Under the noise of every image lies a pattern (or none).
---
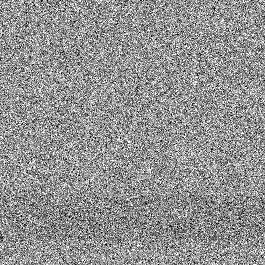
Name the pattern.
one band of rows
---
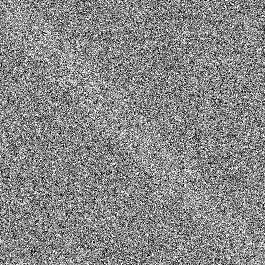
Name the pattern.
a diagonal band
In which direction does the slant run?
top left to bottom right
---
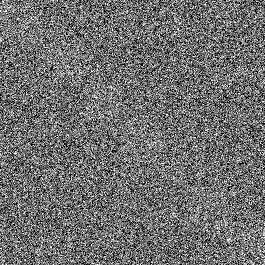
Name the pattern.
blocks along the diagonal
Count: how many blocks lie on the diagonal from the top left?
7
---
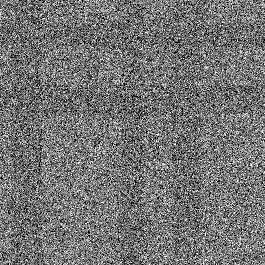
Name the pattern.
bands of rows crossing bands of columns
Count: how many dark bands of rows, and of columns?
2 and 3
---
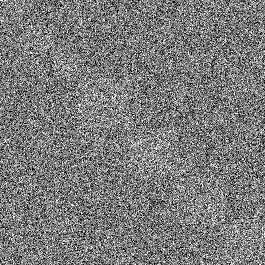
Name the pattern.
blocks along the diagonal
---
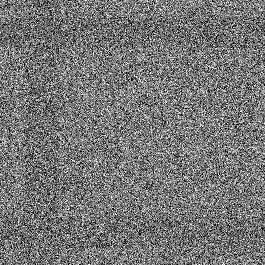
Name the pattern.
bands of rows crossing bands of columns
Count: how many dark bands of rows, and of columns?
2 and 1
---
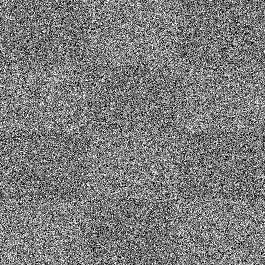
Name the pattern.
a checkerboard
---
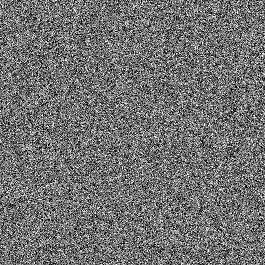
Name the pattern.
only noise
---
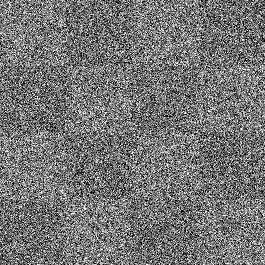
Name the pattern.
a checkerboard
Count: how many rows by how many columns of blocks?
4 by 4
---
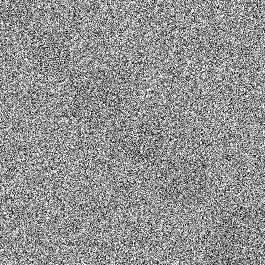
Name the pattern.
blocks along the diagonal
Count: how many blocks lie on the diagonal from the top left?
6
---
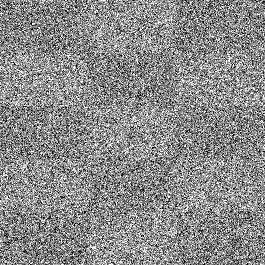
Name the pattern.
a checkerboard
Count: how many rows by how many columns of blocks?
5 by 3
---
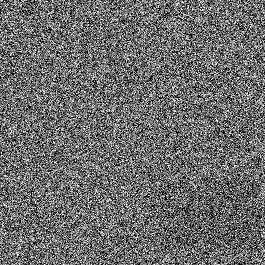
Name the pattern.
one block
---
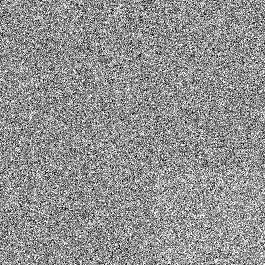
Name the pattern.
one block
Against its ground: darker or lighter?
lighter
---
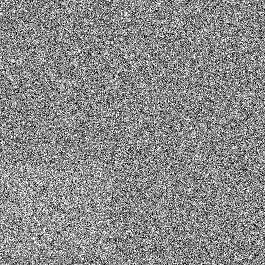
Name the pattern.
one block
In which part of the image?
bottom left
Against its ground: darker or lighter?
lighter
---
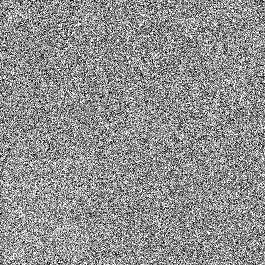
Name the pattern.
one block
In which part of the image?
bottom left
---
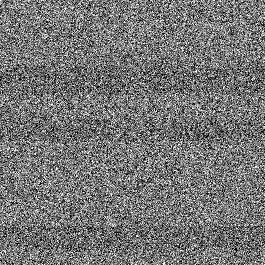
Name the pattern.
bands of rows
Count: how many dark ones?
3
